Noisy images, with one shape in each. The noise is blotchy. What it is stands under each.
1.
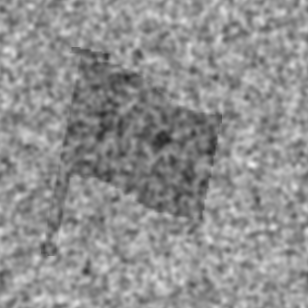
dark flag
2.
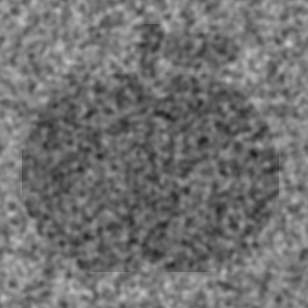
dark apple
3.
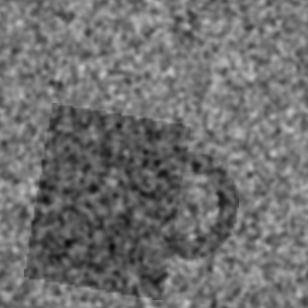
dark cup
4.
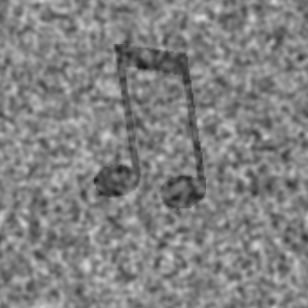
dark pair of musical notes
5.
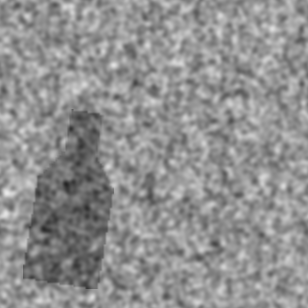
dark bottle
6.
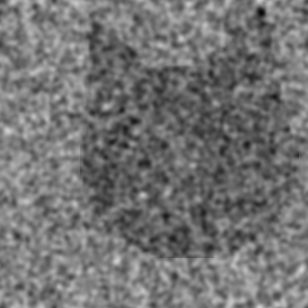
dark cat's head
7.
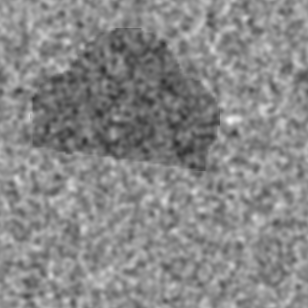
dark cloud
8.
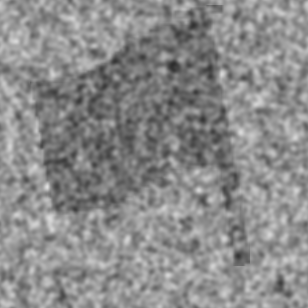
dark flag
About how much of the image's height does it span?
nearly all
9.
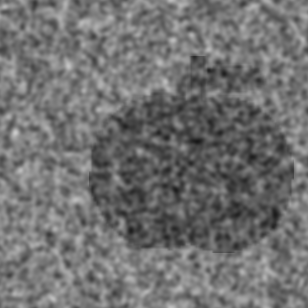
dark apple
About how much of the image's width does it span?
two thirds
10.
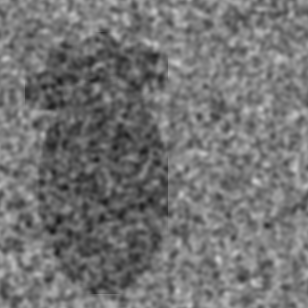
dark footprint
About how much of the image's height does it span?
nearly all
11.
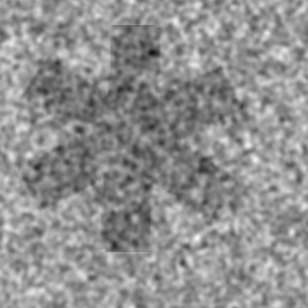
dark asterisk
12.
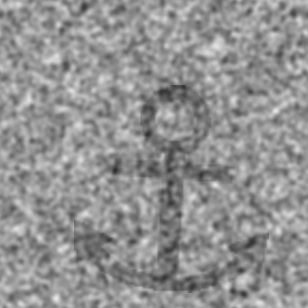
dark anchor
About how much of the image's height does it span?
two thirds
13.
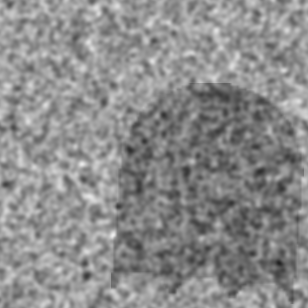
dark ghost
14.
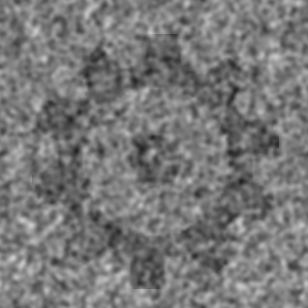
dark gear
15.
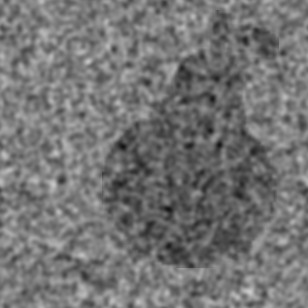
dark pear
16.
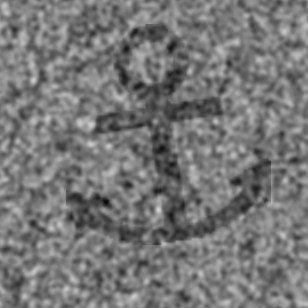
dark anchor
